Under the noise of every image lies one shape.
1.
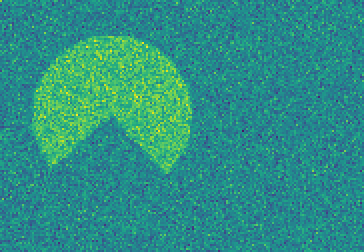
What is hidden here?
light disc with a wedge cut out
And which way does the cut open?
down
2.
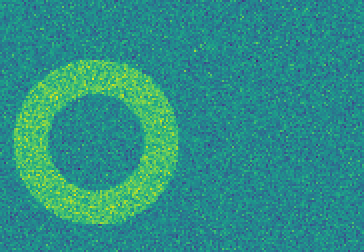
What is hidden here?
light ring
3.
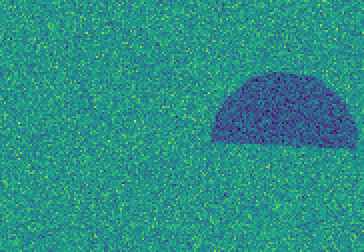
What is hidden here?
dark half disc, middle right
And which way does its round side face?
up
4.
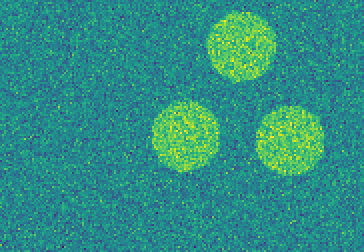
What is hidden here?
light three dots
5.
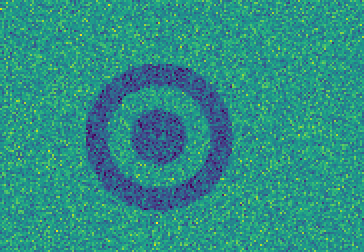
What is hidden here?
dark bullseye
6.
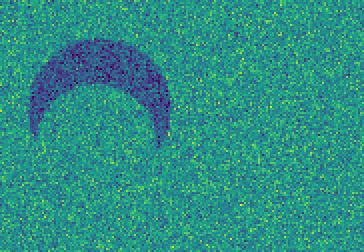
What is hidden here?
dark crescent
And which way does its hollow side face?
down
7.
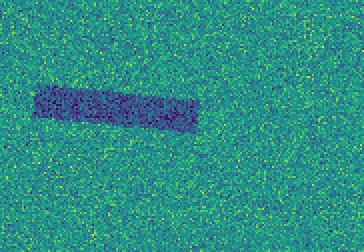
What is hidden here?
dark bar
